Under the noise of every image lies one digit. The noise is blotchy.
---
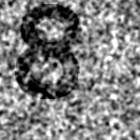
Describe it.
dark 8
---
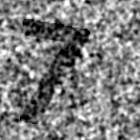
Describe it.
dark 7
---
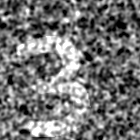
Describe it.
light 3
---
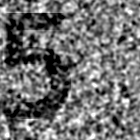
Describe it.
dark 5
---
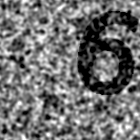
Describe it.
dark 6
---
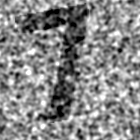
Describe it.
dark 7
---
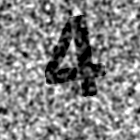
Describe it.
dark 4
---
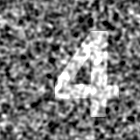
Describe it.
light 4
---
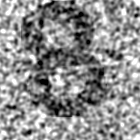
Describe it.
dark 8
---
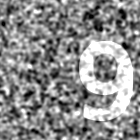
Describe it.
light 9
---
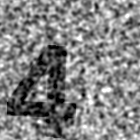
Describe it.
dark 4
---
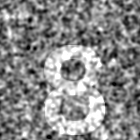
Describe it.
light 8
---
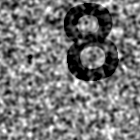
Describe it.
dark 8
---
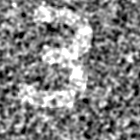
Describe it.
light 3
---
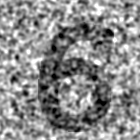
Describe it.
dark 6
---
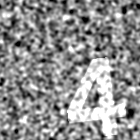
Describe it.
light 4
